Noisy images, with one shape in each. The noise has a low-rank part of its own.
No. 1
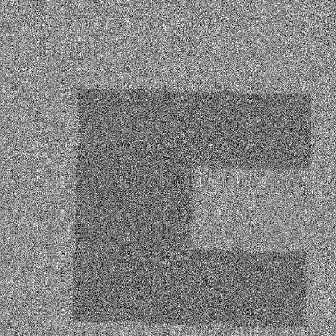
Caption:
dark square with a notch
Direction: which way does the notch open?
right
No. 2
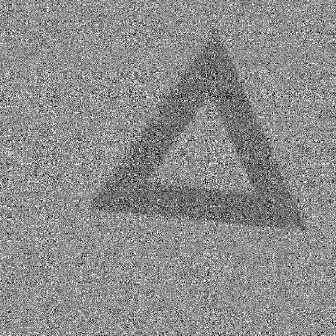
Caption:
dark triangle frame
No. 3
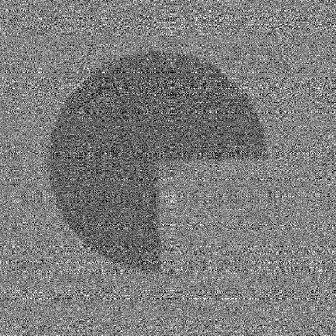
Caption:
dark disc with a wedge cut out
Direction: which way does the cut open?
down and right
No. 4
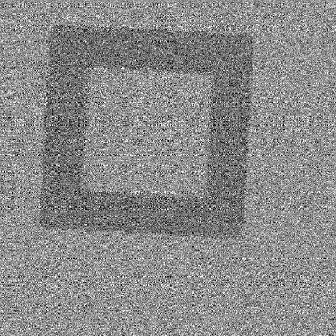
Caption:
dark square frame
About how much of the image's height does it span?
two thirds
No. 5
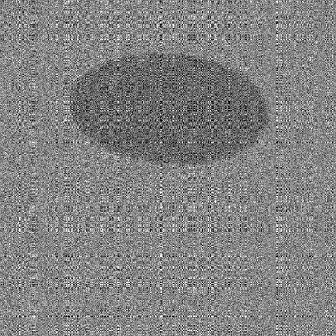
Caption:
dark ellipse
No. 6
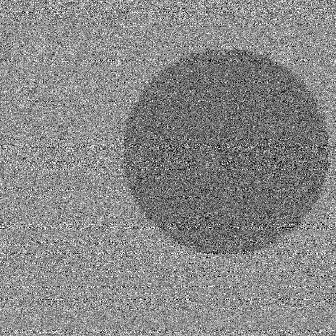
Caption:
dark disc
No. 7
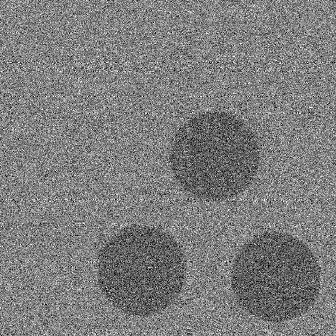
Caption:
dark three dots
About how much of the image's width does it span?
two thirds
